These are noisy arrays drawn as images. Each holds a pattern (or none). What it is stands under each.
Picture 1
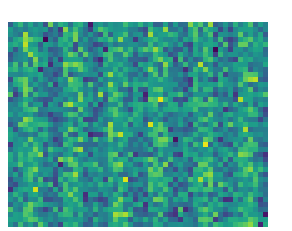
vertical stripes
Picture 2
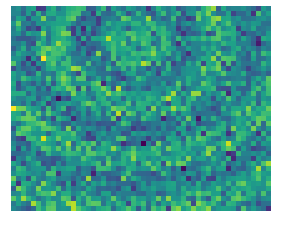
rings round one point
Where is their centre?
top middle
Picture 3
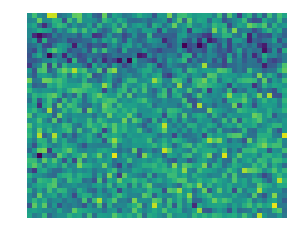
one horizontal stripe
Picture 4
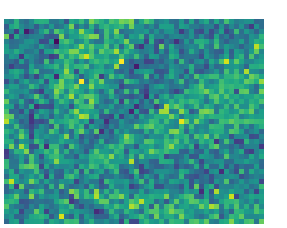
spokes from one point
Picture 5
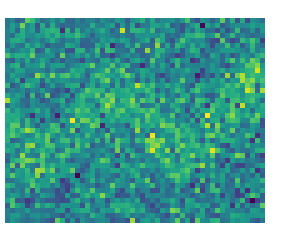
a wavy band
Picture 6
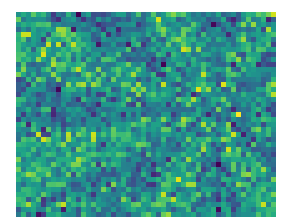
spokes from one point
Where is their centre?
middle right
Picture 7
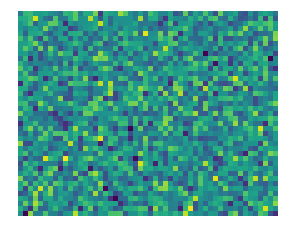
only noise
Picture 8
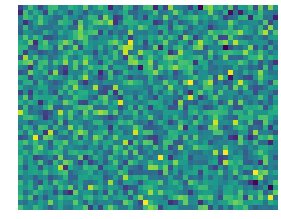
only noise
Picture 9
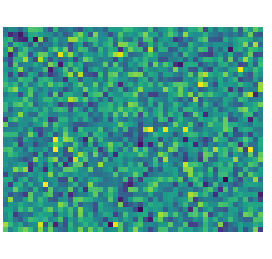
only noise
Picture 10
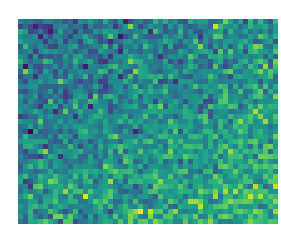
a smooth slope
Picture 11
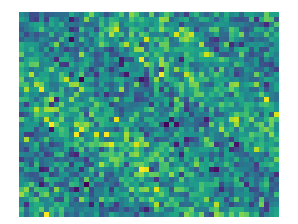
diagonal stripes
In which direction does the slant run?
top left to bottom right
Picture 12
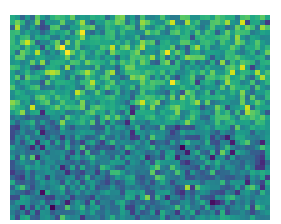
a sharp edge
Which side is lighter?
top
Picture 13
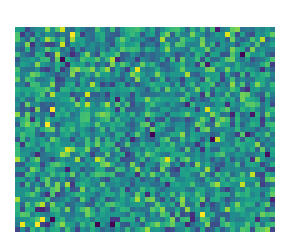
only noise
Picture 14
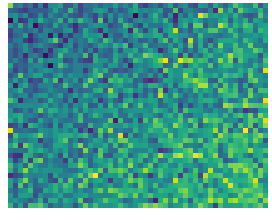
a smooth slope
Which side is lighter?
bottom right
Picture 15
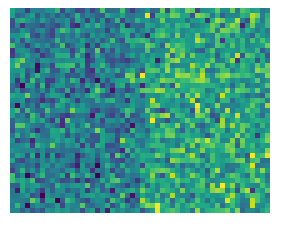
a sharp edge
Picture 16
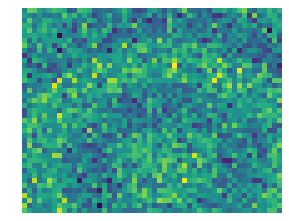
rings round one point
